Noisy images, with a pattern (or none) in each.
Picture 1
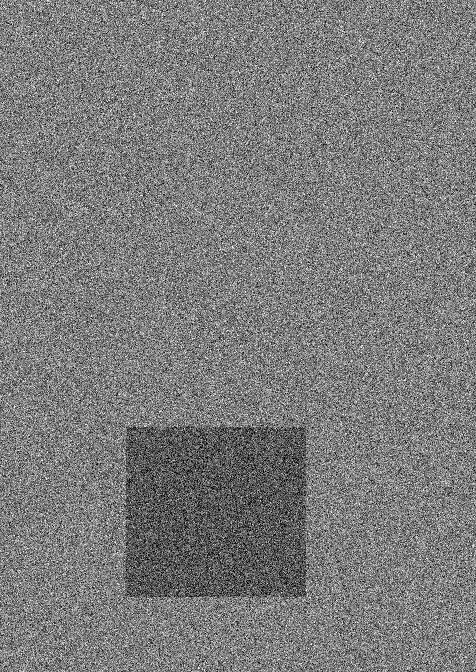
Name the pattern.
one block
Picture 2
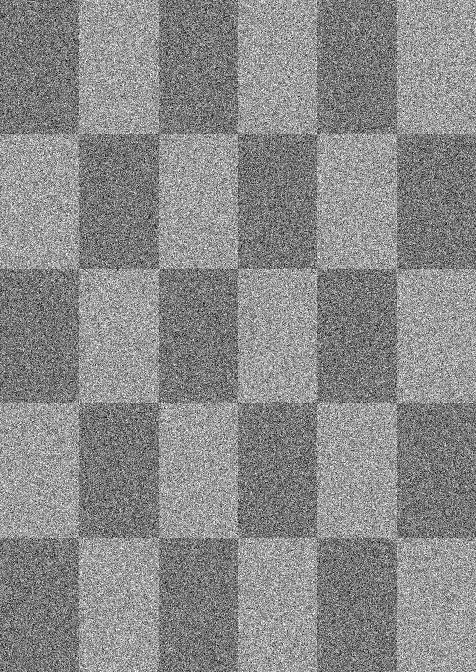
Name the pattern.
a checkerboard
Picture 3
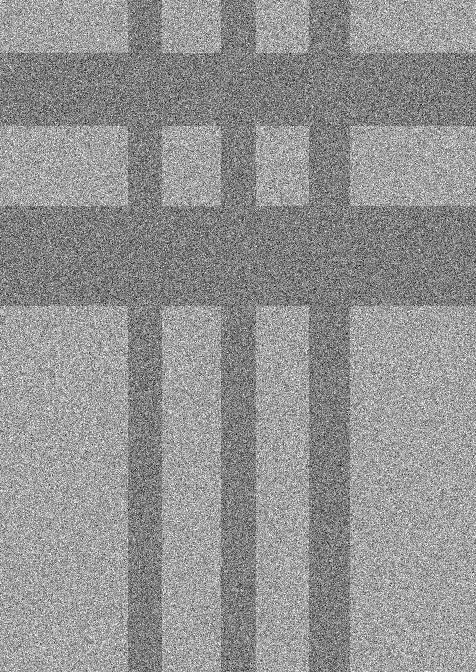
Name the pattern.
bands of rows crossing bands of columns
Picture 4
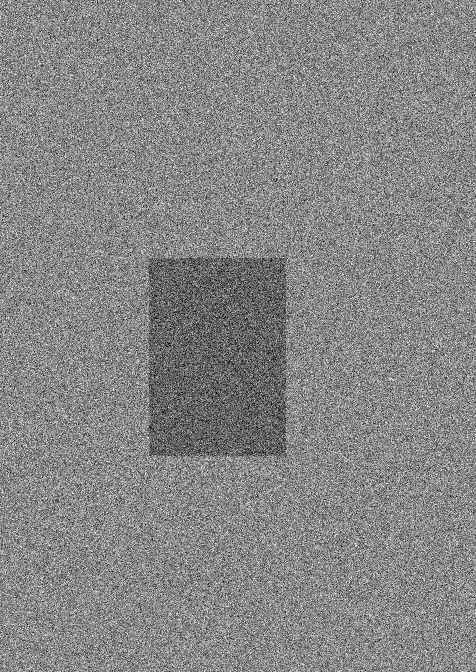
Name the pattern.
one block
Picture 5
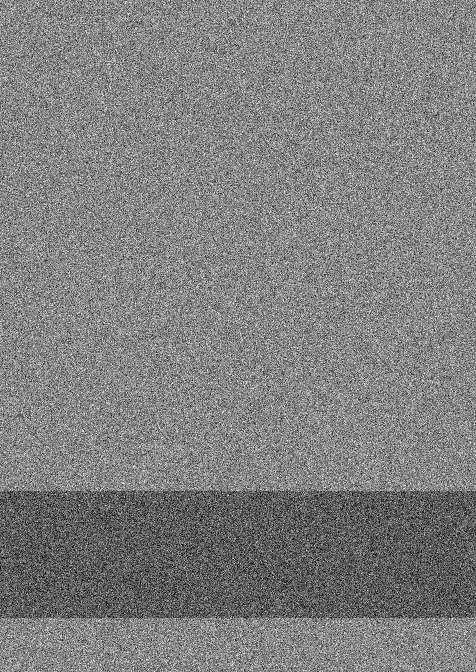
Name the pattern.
one band of rows
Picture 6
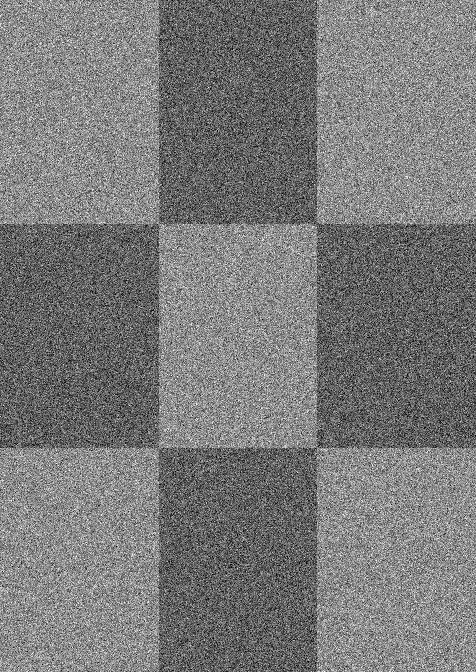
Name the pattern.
a checkerboard
